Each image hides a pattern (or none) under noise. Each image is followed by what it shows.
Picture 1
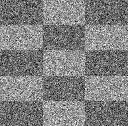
a checkerboard
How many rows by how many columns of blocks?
5 by 3
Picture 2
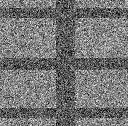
bands of rows crossing bands of columns
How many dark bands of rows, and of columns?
3 and 1
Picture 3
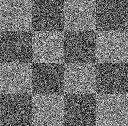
a checkerboard
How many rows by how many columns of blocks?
4 by 4
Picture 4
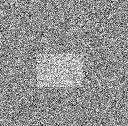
one block
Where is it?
centre
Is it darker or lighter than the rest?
lighter
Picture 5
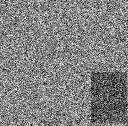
one block
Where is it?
bottom right
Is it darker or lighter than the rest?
darker
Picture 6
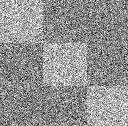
blocks along the diagonal
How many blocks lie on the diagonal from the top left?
3
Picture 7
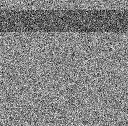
one band of rows
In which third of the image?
top
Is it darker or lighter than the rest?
darker
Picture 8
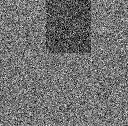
one block
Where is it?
top middle
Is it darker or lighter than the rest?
darker
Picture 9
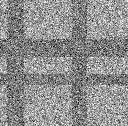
bands of rows crossing bands of columns
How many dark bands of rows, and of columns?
2 and 2
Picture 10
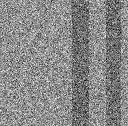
bands of columns
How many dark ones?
2
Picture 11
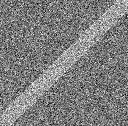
a diagonal band
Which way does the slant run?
bottom left to top right
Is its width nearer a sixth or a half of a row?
a sixth
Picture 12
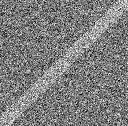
a diagonal band
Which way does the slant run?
bottom left to top right
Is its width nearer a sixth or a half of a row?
a sixth
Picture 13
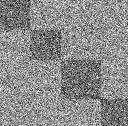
blocks along the diagonal
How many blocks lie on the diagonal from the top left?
4
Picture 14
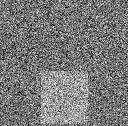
one block
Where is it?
bottom middle
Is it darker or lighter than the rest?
lighter
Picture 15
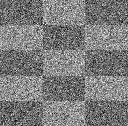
a checkerboard
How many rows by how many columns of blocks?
5 by 3
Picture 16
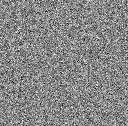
only noise
